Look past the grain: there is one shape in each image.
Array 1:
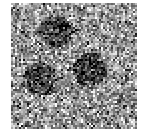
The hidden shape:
three dots
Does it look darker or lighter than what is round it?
darker
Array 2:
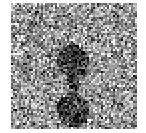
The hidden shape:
dumbbell
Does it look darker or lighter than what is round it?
darker
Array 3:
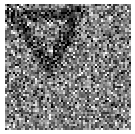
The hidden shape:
triangle frame
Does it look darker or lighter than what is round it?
darker
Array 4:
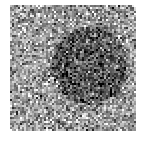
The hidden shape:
disc
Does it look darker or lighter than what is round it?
darker
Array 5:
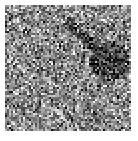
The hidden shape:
lollipop
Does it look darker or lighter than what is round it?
darker
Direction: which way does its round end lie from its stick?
down and right
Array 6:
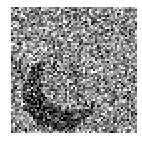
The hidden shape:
crescent
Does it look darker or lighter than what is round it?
darker
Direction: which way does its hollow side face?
up and right
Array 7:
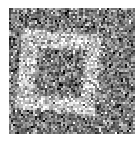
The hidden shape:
square frame
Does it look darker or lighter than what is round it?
lighter
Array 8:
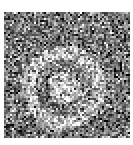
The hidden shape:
bullseye
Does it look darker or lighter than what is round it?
lighter
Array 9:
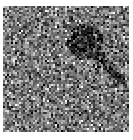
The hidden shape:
lollipop
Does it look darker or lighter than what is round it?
darker
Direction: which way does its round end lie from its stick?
up and left
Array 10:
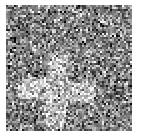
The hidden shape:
cross
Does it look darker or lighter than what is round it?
lighter
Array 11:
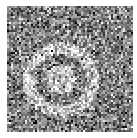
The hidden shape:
bullseye
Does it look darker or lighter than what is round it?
lighter
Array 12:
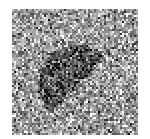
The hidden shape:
half disc
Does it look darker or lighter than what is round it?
darker
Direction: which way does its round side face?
up and left
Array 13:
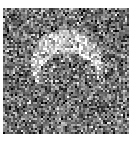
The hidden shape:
crescent
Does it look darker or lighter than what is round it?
lighter
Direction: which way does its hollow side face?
down
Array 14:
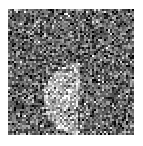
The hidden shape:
half disc
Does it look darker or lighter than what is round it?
lighter
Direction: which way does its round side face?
left
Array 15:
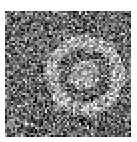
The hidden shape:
bullseye
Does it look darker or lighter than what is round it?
lighter
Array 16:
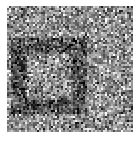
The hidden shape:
square frame
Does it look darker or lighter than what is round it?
darker
